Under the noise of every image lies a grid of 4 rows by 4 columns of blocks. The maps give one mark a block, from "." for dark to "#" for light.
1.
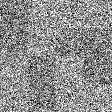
. # # #
. # . .
# . # .
# . # #
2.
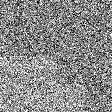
. . . .
. . . .
# # . .
# # # .
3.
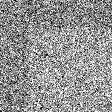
. . . .
. # # #
. # # #
. # # #
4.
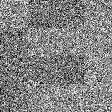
# . . #
. # # #
. . . #
. # # #
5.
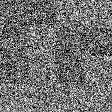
. . # #
. # . .
. # . #
# # # #
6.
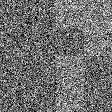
. . # #
. . . #
. . # .
. . # .
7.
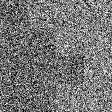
. # # #
. . # #
. . . #
. . # #
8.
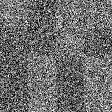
# . # #
. . # .
. # . #
. # . #
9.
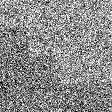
# # # #
. # # #
. . # #
. . . .
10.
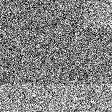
. . . #
. . . .
. . . .
# # # #
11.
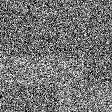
. . . .
. . . .
# # # .
. . # #
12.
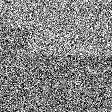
# # # #
. # # #
. . . .
. . . .
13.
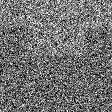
# # # #
. # # .
. . . .
. . . .
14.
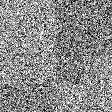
# # . .
# # . .
# # . #
. . # #
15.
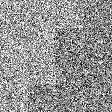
# # # .
# # . .
# # . .
# . . .
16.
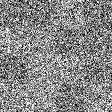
. . # .
# # . .
. # # .
# # . #
